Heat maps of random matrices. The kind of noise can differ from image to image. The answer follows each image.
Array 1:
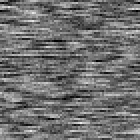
streaked along the rows
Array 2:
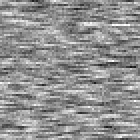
streaked along the rows
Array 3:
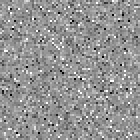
heavy tails
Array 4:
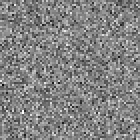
independent entries
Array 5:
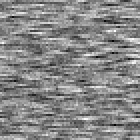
streaked along the rows
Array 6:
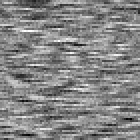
streaked along the rows
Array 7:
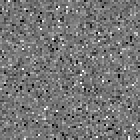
heavy tails
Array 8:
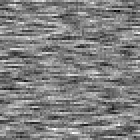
streaked along the rows
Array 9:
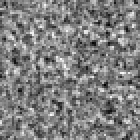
blotchy
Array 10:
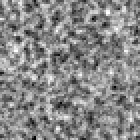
blotchy
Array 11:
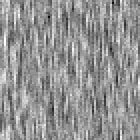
streaked along the columns
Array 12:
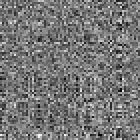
low rank plus noise
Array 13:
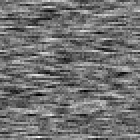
streaked along the rows
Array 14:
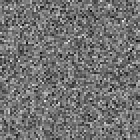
independent entries
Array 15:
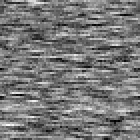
streaked along the rows
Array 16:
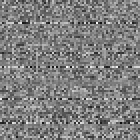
rows of uneven size
